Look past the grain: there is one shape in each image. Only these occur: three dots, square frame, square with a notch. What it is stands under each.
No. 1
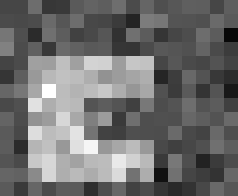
light square with a notch
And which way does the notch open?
right
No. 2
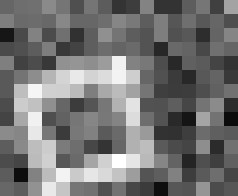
light square frame
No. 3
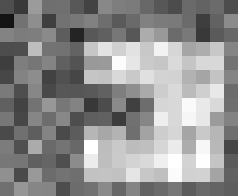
light square with a notch
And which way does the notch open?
left
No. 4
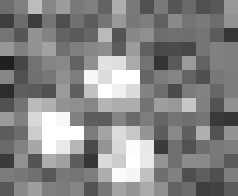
light three dots
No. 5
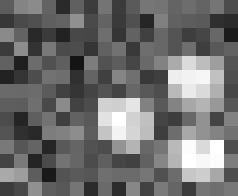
light three dots
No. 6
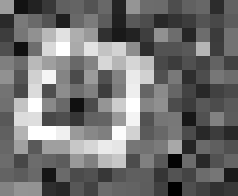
light square frame
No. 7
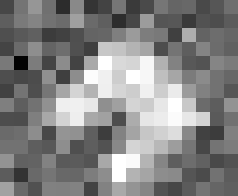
light square with a notch
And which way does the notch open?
down and left
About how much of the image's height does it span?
nearly all
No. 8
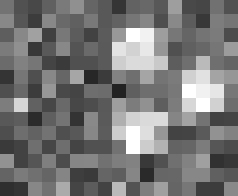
light three dots
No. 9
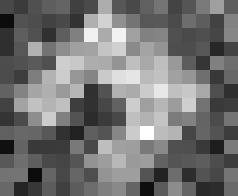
light square with a notch
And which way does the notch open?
down and left
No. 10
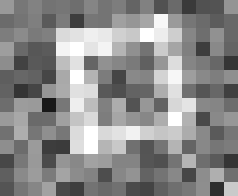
light square frame
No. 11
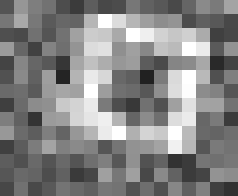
light square frame
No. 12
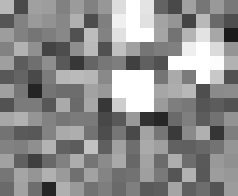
light three dots
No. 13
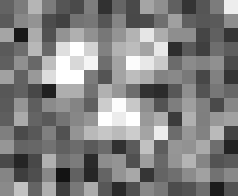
light three dots
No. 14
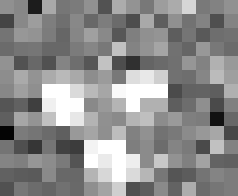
light three dots
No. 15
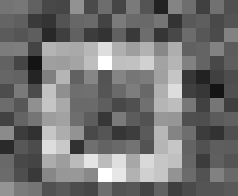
light square frame
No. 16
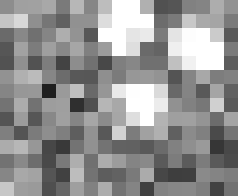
light three dots
